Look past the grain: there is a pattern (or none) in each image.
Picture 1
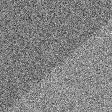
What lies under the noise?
a sharp edge
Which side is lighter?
bottom right
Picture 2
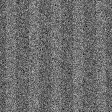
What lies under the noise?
vertical stripes
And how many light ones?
5
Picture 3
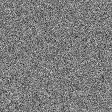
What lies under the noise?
only noise
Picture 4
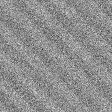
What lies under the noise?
diagonal stripes
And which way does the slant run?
top left to bottom right
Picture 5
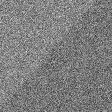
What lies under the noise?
a sharp edge
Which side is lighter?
top left
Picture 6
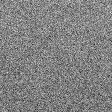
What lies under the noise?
a smooth slope
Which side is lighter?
top
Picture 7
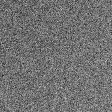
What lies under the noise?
a smooth slope
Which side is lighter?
bottom right
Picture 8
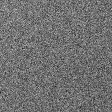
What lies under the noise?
a smooth slope
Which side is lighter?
top left
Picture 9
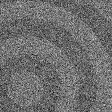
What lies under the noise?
rings round one point
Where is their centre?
bottom left
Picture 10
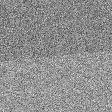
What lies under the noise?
a sharp edge
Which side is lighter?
bottom
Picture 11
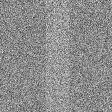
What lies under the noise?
one vertical stripe
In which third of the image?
middle
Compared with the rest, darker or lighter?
lighter
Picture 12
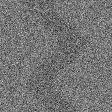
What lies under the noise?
a wavy band
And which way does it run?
top to bottom
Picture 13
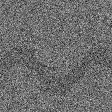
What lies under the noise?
a wavy band
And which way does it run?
left to right
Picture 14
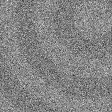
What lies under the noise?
rings round one point
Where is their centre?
top right
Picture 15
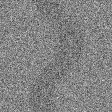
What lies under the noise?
a wavy band
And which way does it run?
top to bottom
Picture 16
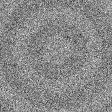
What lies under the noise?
rings round one point
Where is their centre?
centre
